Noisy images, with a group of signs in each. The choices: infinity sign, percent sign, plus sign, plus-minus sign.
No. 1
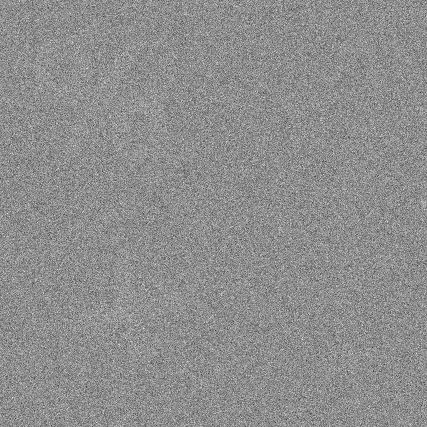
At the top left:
percent sign
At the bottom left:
plus sign
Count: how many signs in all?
2
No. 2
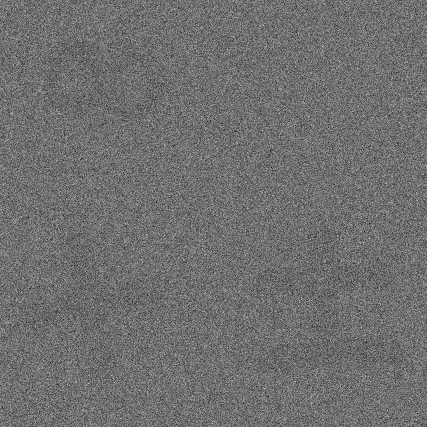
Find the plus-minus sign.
bottom right
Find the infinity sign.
top left
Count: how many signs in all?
3
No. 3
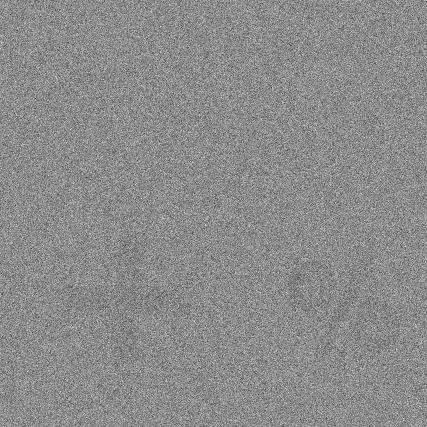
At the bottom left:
plus sign
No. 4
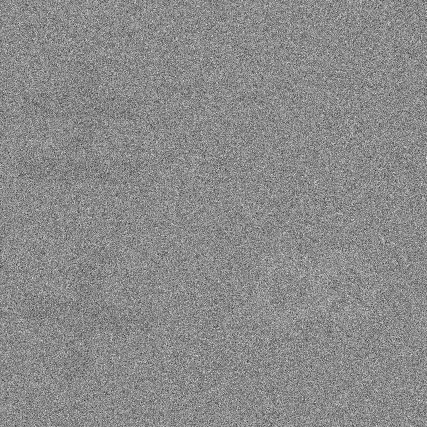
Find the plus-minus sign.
top left
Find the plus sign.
bottom left
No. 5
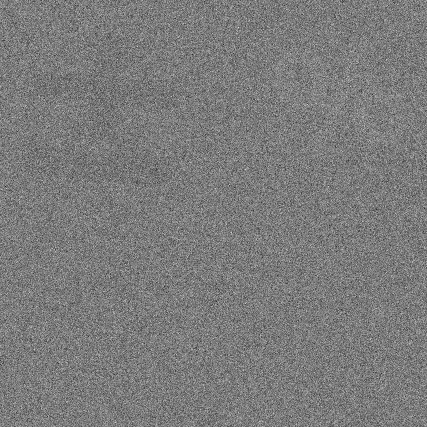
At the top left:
plus-minus sign
